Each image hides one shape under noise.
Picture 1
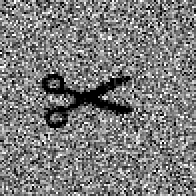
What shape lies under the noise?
pair of scissors
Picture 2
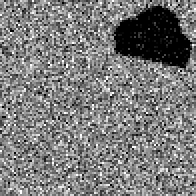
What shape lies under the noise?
cloud
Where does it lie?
top right
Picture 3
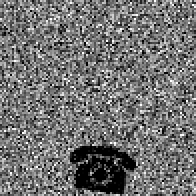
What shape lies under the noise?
telephone
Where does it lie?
bottom middle
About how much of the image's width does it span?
a third
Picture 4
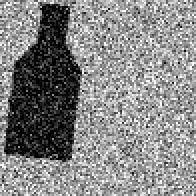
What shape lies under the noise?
bottle
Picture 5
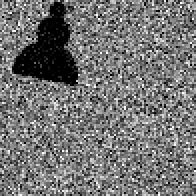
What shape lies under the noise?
chess pawn
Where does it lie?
top left
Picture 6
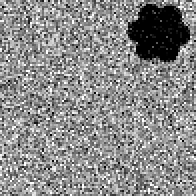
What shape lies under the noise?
flower
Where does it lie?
top right
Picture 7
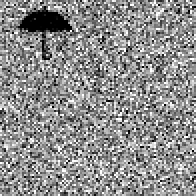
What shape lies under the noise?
umbrella
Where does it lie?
top left
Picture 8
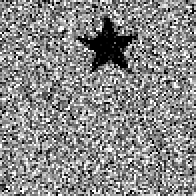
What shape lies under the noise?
star
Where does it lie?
top middle
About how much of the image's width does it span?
a third
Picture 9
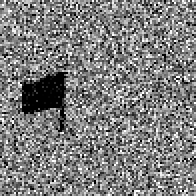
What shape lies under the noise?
flag
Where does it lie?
middle left
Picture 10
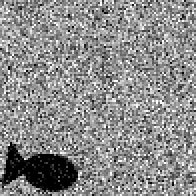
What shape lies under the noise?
fish
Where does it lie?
bottom left
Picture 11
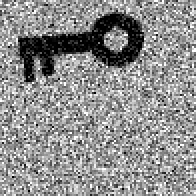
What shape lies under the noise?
key
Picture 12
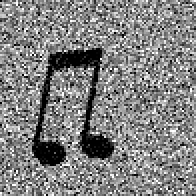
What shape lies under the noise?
pair of musical notes
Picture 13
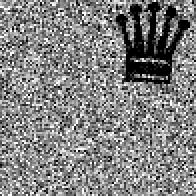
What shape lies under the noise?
chess queen
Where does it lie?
top right
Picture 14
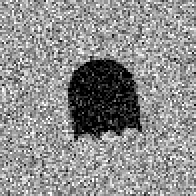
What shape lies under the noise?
ghost
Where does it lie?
centre
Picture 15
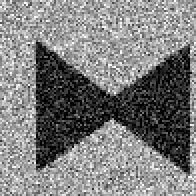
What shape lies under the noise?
bow tie
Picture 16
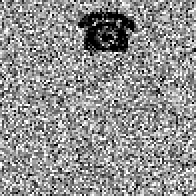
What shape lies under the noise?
telephone
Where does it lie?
top middle
